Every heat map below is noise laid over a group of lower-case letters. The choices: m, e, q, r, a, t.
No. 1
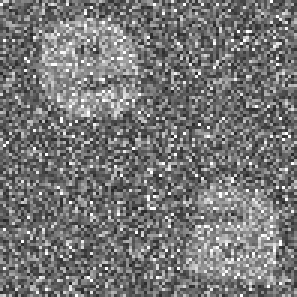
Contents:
top left: e; bottom right: a
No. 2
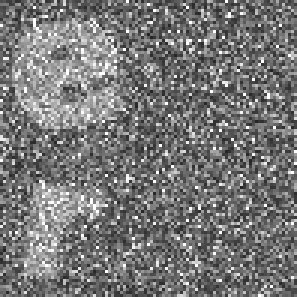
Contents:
top left: e; bottom left: r
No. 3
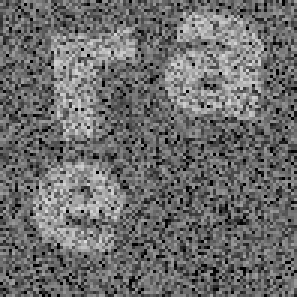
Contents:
top left: r; top right: a; bottom left: e
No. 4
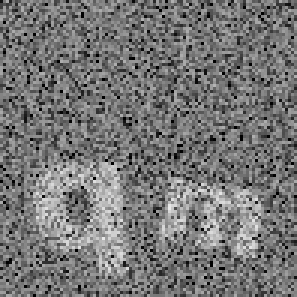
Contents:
bottom left: q; bottom right: m
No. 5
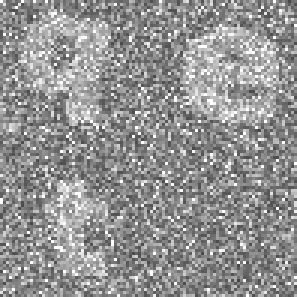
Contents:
top left: q; top right: e; bottom left: t
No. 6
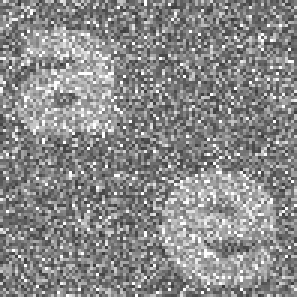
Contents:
top left: a; bottom right: e
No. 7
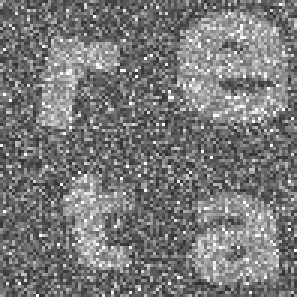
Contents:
top left: r; top right: e; bottom left: t; bottom right: a
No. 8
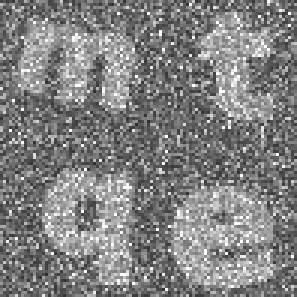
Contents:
top left: m; top right: t; bottom left: q; bottom right: e
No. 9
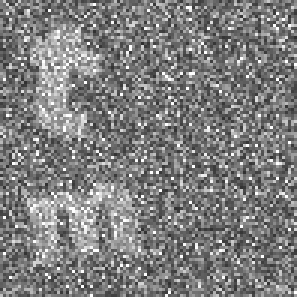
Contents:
top left: t; bottom left: m
